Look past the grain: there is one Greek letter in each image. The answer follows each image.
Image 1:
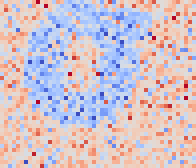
sigma
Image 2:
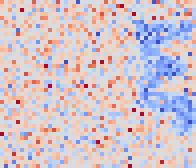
xi
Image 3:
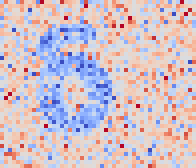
delta
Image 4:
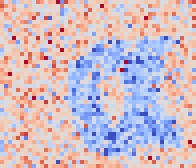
alpha
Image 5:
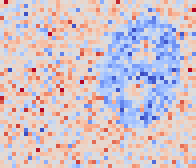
theta
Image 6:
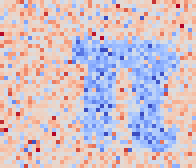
pi
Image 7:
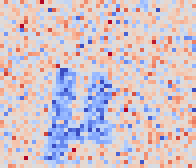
mu
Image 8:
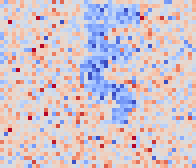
xi
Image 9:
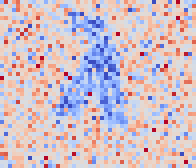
lambda
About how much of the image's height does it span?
two thirds
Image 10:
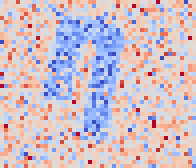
eta
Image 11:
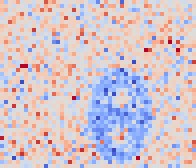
theta
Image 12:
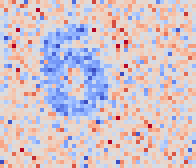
delta
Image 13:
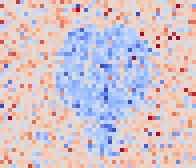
phi
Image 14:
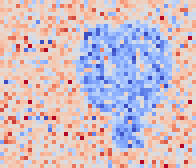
phi
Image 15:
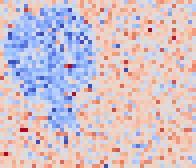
phi
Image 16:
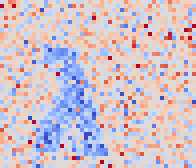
lambda
